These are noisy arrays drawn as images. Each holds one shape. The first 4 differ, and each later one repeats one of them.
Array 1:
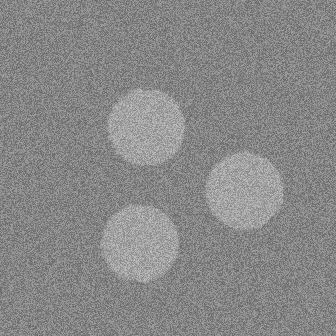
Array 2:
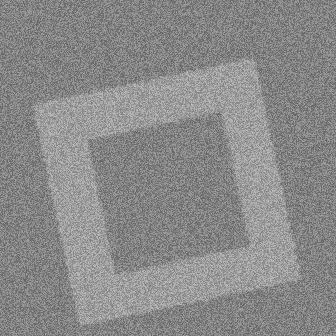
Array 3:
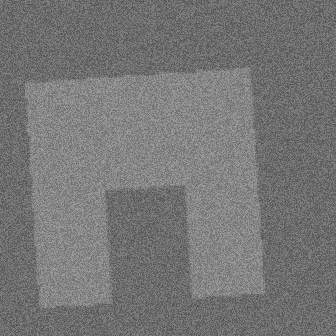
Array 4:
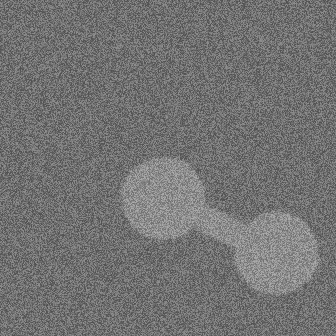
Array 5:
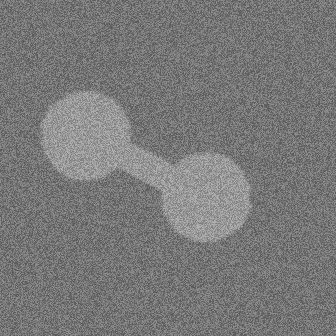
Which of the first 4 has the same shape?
4
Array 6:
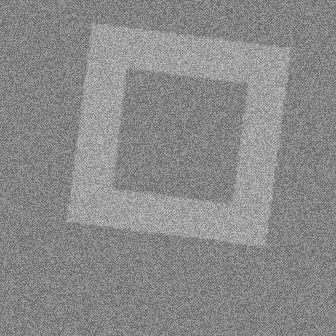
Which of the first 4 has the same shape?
2
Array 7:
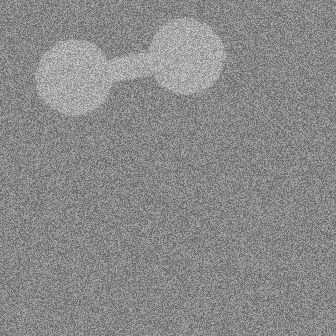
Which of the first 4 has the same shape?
4
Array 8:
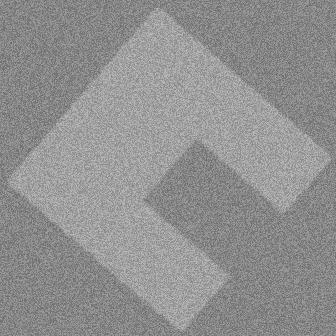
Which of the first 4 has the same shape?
3
